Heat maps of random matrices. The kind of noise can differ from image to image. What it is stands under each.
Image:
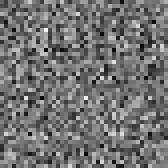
low rank plus noise
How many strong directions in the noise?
five to eight
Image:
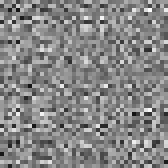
low rank plus noise
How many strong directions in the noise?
two
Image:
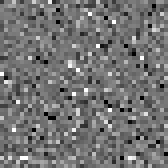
heavy tails
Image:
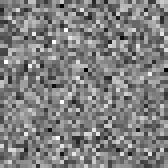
independent entries
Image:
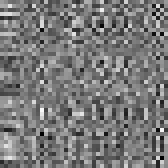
low rank plus noise
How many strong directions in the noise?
two
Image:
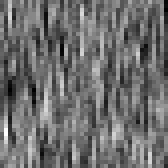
streaked along the columns
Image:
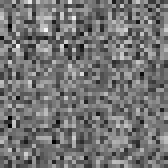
low rank plus noise
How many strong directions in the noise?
three or four
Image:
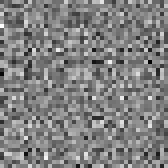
low rank plus noise
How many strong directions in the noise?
two
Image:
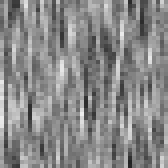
streaked along the columns
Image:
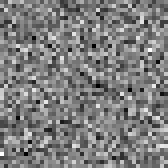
independent entries
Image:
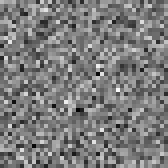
independent entries
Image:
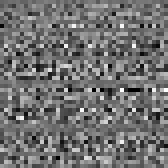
rows of uneven size
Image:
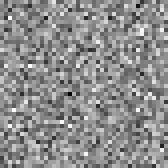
independent entries
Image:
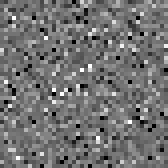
heavy tails
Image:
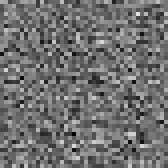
low rank plus noise
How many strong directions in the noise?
five to eight
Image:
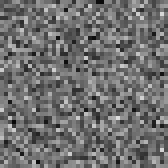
independent entries
